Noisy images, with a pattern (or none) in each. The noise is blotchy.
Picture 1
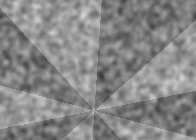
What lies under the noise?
spokes from one point
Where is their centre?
bottom middle
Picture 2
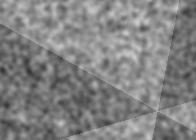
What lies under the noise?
spokes from one point
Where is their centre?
bottom right
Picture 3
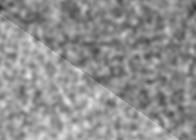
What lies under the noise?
a sharp edge
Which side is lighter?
bottom left
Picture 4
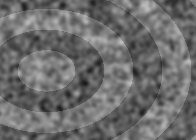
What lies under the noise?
rings round one point
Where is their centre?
middle left
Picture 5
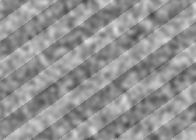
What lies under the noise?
diagonal stripes
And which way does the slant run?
bottom left to top right
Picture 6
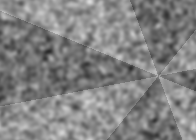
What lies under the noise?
spokes from one point
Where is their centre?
middle right
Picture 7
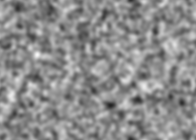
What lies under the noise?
only noise
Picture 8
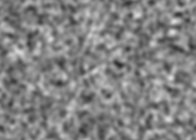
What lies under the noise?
only noise
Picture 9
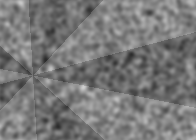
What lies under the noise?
spokes from one point
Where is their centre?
middle left
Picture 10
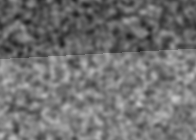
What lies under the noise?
a sharp edge
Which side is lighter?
bottom
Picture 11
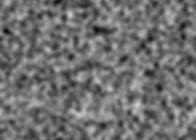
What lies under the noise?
only noise
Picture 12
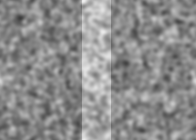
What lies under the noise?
one vertical stripe
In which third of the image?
middle
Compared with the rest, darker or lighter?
lighter
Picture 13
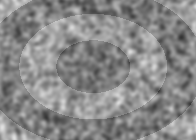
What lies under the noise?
rings round one point
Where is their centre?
centre
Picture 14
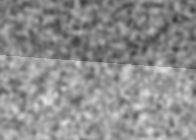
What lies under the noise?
a sharp edge
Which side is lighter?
bottom
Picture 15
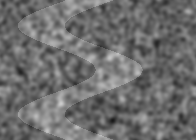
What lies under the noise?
a wavy band
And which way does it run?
top to bottom
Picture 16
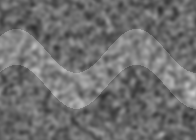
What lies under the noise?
a wavy band
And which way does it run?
left to right
